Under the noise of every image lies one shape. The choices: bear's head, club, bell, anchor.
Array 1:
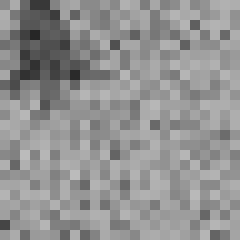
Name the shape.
bell
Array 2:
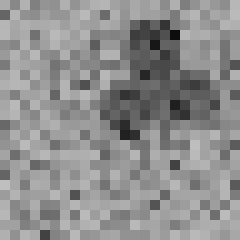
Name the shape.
club
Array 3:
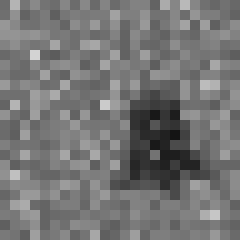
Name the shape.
bell
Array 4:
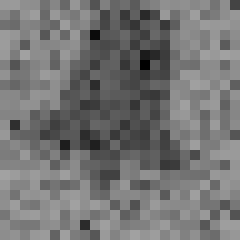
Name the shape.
bell
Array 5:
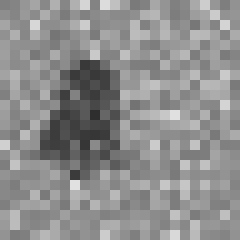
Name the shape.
bell
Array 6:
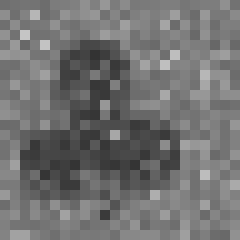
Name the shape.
club
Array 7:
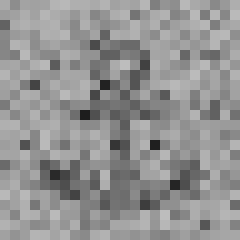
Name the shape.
anchor
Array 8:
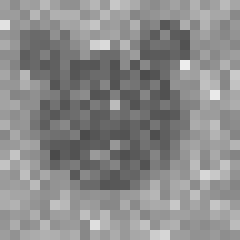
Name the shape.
bear's head
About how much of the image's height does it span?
two thirds
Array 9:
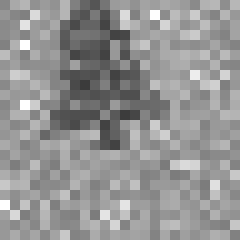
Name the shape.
bell
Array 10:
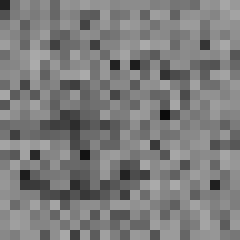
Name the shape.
anchor
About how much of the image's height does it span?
half
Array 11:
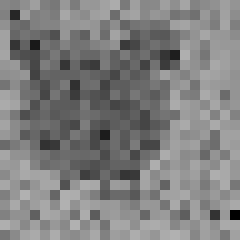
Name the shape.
bear's head
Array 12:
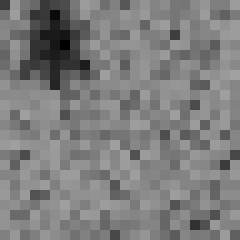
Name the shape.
bell
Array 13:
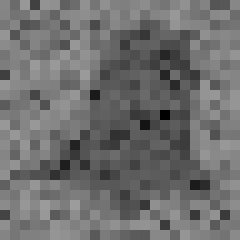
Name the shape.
bell
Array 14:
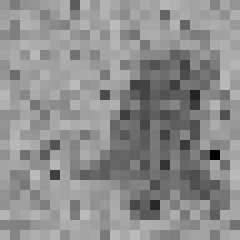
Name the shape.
bell
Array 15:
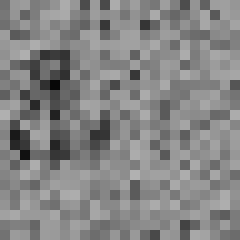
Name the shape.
anchor
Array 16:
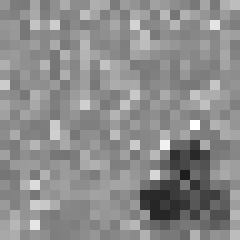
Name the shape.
club
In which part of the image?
bottom right
